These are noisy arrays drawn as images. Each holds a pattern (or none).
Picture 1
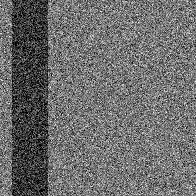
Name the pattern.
one vertical stripe
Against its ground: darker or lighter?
darker
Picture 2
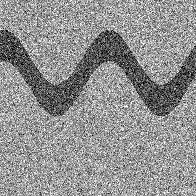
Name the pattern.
a wavy band
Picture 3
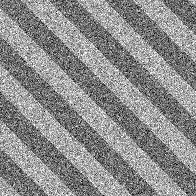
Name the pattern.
diagonal stripes
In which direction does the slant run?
top left to bottom right
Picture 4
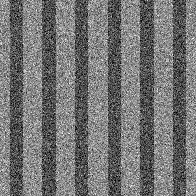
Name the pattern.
vertical stripes
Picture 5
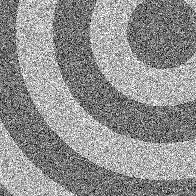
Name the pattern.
rings round one point
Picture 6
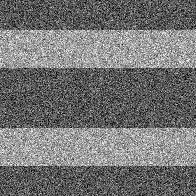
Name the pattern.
horizontal stripes
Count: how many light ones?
2
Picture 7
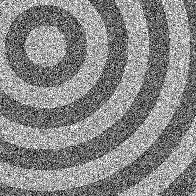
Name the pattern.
rings round one point
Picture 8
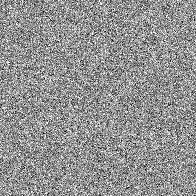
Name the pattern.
only noise
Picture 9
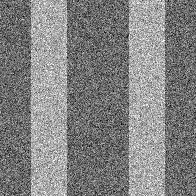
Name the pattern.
vertical stripes
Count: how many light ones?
2
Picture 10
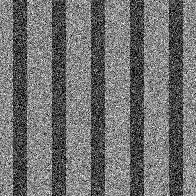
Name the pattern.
vertical stripes
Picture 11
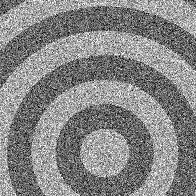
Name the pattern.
rings round one point
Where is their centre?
bottom middle
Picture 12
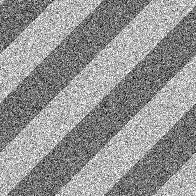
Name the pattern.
diagonal stripes
